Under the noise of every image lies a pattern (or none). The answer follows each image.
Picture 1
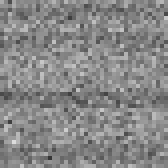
bands of rows
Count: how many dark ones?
4
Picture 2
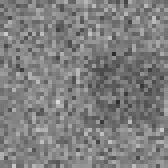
one block
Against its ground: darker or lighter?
darker
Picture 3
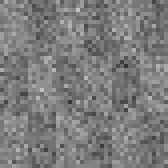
a checkerboard
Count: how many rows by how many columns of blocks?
3 by 6
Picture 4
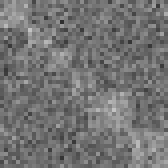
blocks along the diagonal
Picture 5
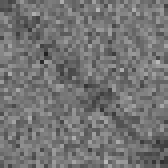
blocks along the diagonal
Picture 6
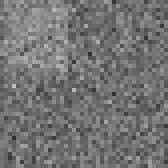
one block
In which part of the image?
top left
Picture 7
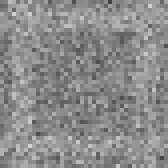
bands of rows crossing bands of columns
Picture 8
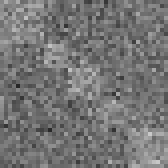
blocks along the diagonal
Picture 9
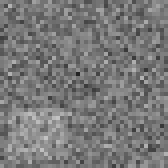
one block
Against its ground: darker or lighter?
lighter
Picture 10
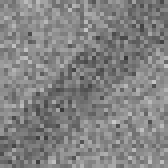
a diagonal band
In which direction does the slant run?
bottom left to top right
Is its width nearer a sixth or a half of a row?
a half
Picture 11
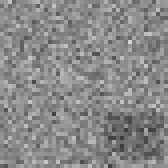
one block
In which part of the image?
bottom right
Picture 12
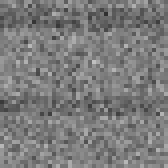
bands of rows
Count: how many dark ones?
2
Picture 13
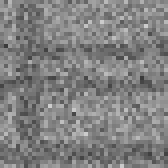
bands of rows crossing bands of columns
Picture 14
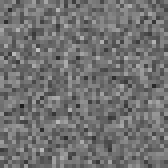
only noise
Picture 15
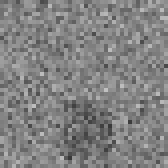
one block
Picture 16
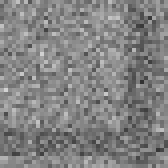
bands of rows crossing bands of columns
